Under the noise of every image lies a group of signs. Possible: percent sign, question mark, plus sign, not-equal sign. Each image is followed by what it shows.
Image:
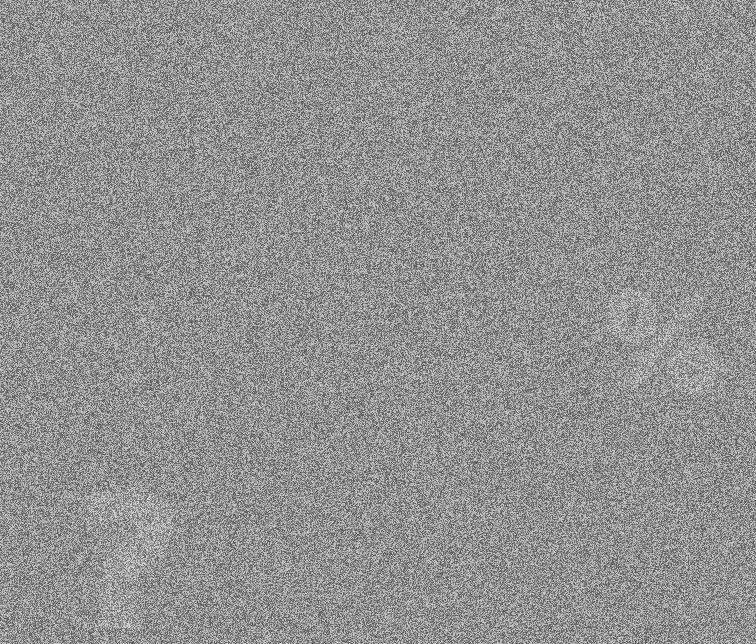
middle right: light percent sign; bottom left: light question mark
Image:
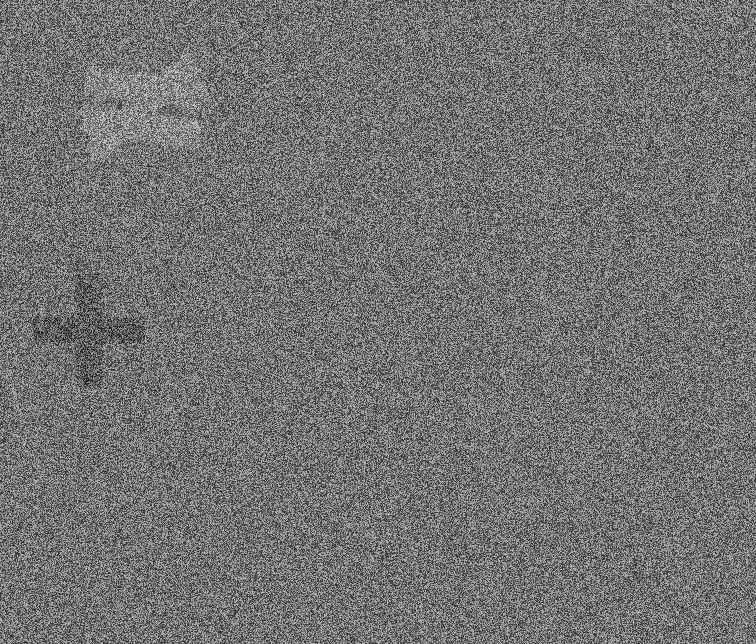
top left: light not-equal sign; middle left: dark plus sign
